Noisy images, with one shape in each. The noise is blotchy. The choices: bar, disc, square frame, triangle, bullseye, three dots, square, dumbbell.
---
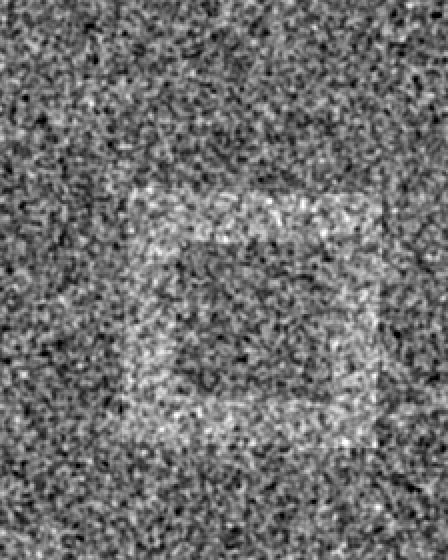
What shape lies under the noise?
square frame
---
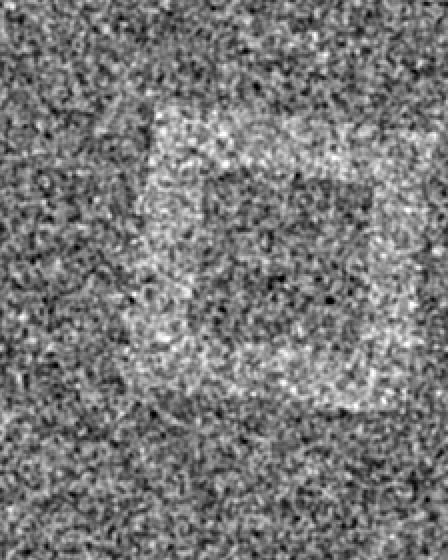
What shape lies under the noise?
square frame
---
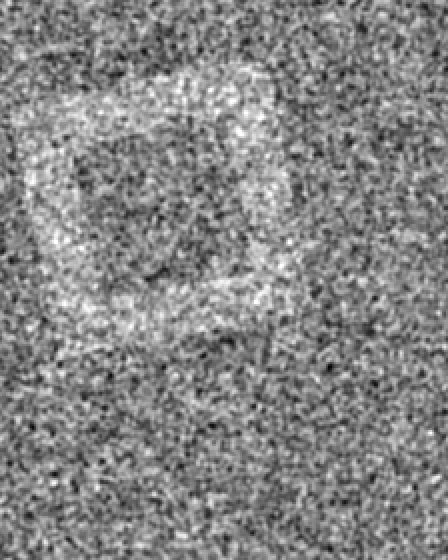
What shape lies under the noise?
square frame
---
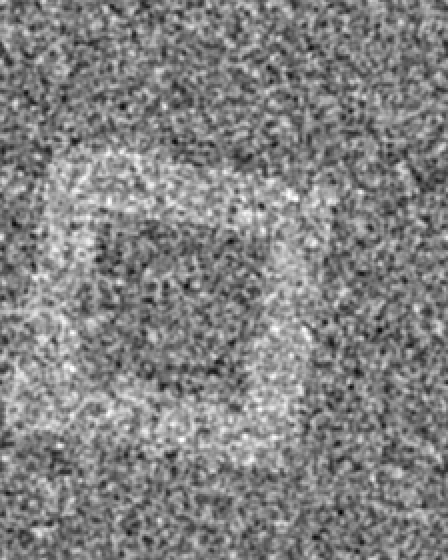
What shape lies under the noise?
square frame
